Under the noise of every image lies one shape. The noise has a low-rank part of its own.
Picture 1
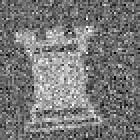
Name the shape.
chess rook
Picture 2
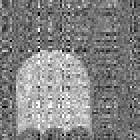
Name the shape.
ghost
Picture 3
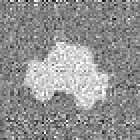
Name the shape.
car
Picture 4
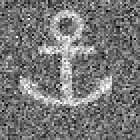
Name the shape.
anchor
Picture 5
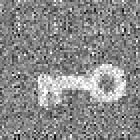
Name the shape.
key
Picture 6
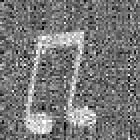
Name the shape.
pair of musical notes
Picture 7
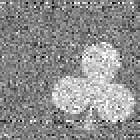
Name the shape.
club
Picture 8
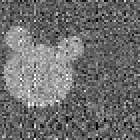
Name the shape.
bear's head
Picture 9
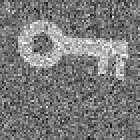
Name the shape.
key
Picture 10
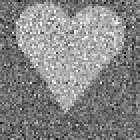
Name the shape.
heart
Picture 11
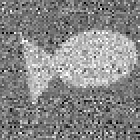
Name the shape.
fish
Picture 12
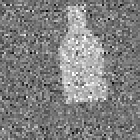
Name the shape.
bottle
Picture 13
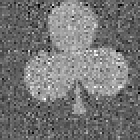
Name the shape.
club
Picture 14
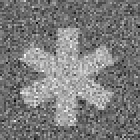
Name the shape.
asterisk
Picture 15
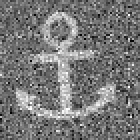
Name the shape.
anchor
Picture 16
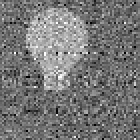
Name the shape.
light bulb
